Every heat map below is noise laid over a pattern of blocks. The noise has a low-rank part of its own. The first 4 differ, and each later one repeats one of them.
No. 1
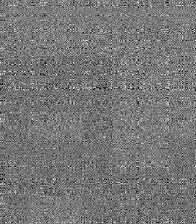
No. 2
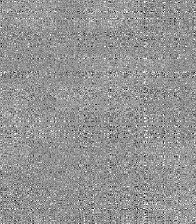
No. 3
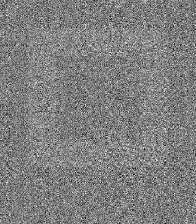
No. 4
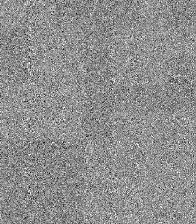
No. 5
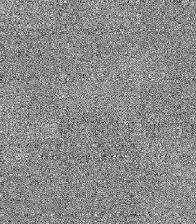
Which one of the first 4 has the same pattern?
2
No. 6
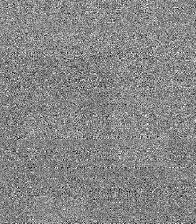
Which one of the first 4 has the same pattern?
1
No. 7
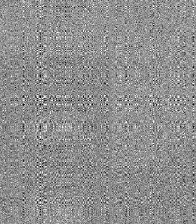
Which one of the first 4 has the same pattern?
1
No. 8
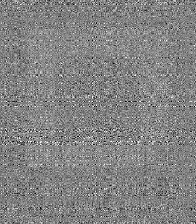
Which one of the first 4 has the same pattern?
3
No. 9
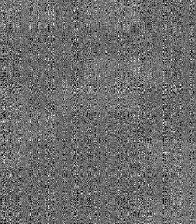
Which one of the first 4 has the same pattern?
2
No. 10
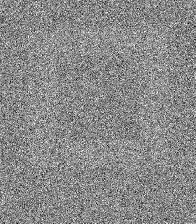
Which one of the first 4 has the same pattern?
3
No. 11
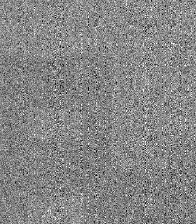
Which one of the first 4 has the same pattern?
1
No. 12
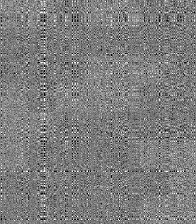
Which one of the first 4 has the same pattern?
2
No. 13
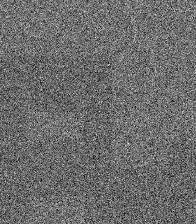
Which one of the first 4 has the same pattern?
1
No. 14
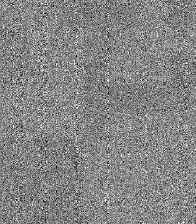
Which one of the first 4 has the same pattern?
4
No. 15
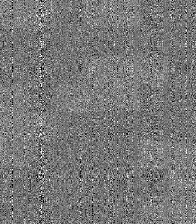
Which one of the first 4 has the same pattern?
2
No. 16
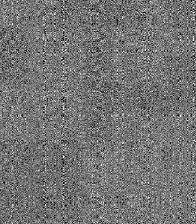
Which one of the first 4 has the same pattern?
4
